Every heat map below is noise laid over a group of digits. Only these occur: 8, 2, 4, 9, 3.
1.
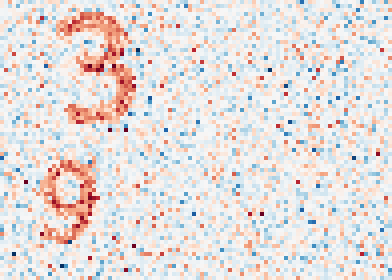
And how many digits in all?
2
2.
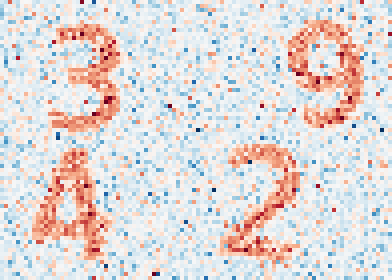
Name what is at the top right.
9
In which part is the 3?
top left
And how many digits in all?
4
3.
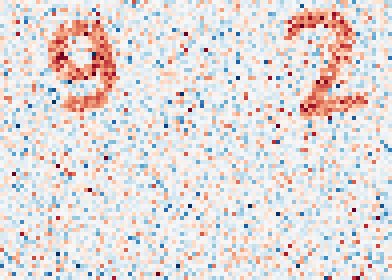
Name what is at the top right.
2
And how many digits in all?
2
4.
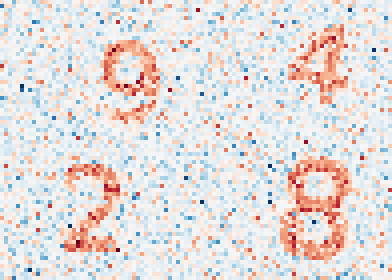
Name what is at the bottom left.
2
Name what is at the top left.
9
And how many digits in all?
4
